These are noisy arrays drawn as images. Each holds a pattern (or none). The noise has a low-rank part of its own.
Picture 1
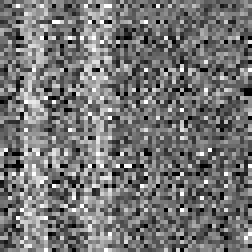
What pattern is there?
bands of columns
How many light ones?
2
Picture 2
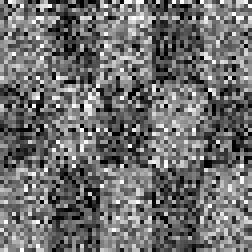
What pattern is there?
a checkerboard
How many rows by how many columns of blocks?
3 by 5
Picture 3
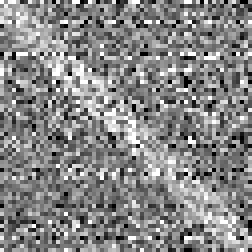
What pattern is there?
a diagonal band
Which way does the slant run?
top left to bottom right
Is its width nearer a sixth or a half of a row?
a sixth
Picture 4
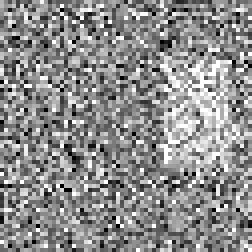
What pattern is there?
one block
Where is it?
middle right
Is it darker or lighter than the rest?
lighter
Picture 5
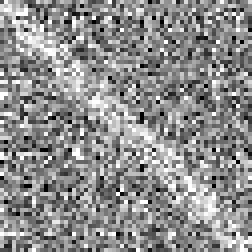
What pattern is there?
a diagonal band
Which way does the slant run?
top left to bottom right
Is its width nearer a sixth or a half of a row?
a sixth
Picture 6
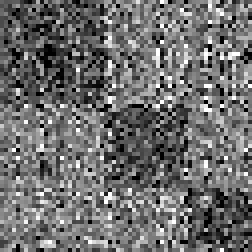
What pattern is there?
blocks along the diagonal
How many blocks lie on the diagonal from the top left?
3
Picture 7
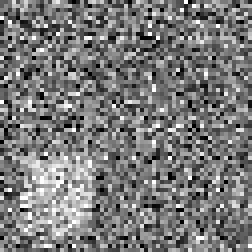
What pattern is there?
one block
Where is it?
bottom left
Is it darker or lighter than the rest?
lighter
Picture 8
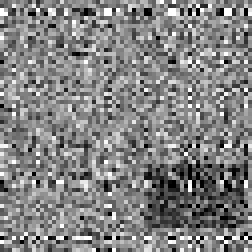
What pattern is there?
one block
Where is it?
bottom right
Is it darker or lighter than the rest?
darker
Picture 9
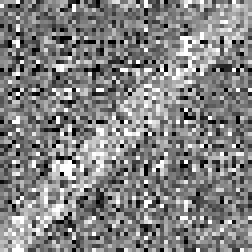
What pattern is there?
a diagonal band
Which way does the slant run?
bottom left to top right
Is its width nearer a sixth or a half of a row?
a sixth
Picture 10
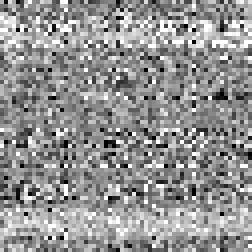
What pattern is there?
bands of rows
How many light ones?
2
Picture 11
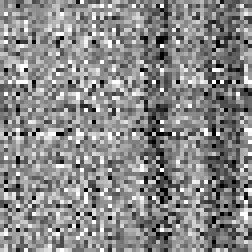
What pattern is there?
bands of columns
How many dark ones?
2
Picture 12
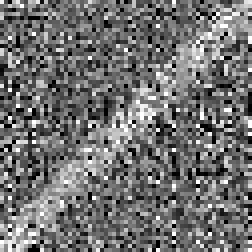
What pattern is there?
a diagonal band
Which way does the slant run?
bottom left to top right
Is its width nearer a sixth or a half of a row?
a sixth
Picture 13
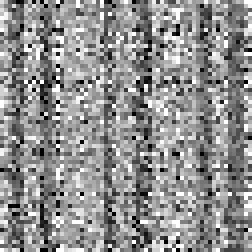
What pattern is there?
bands of columns
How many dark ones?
6
